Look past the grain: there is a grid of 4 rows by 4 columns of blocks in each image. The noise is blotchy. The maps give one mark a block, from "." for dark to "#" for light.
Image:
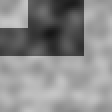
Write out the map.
#..#
...#
####
####
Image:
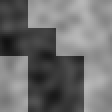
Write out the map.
.###
..##
#..#
#..#
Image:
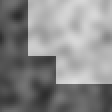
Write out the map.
.###
.###
..##
....
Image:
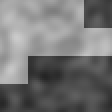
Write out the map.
###.
####
#...
....
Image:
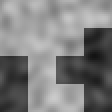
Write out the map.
####
###.
.#..
.##.
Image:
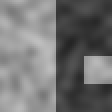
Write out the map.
##..
##..
##.#
##..
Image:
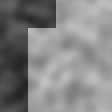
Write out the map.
..##
.###
.###
.###
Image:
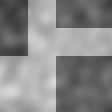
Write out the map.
.#..
.###
##..
##..
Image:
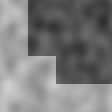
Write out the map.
#...
#...
##..
####
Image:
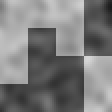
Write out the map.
###.
#.#.
#..#
...#
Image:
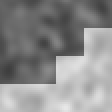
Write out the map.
....
...#
..##
####
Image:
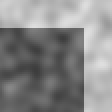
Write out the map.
####
...#
...#
...#
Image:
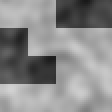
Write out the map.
##..
.###
..##
####
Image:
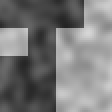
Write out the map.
...#
#.##
..##
..##
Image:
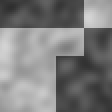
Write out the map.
...#
###.
##..
##..
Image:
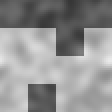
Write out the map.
....
##.#
####
#.##
